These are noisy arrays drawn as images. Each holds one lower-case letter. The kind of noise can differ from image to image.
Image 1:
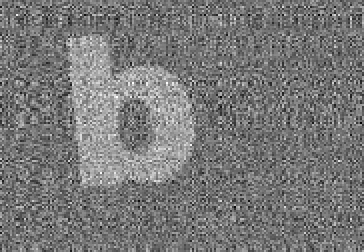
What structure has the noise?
low rank plus noise
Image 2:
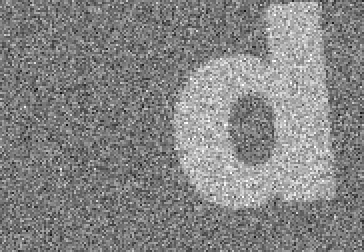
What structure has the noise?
independent entries
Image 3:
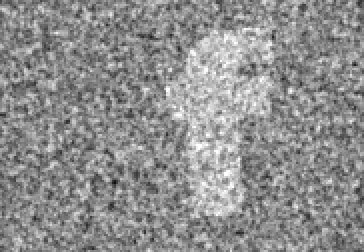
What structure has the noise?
blotchy
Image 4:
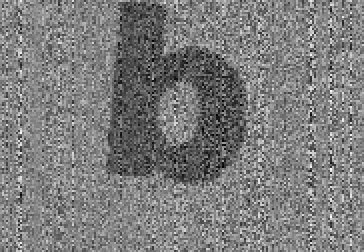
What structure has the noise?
columns of uneven size
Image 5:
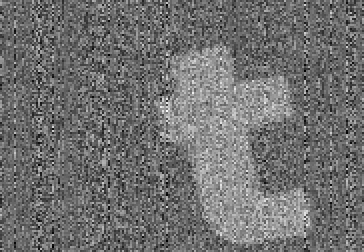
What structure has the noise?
columns of uneven size
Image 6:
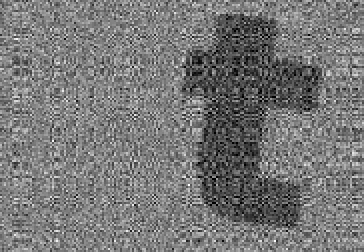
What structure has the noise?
low rank plus noise
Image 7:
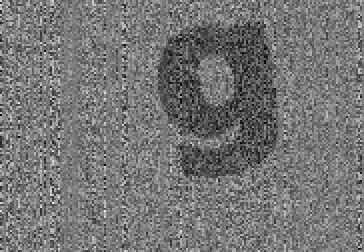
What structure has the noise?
columns of uneven size
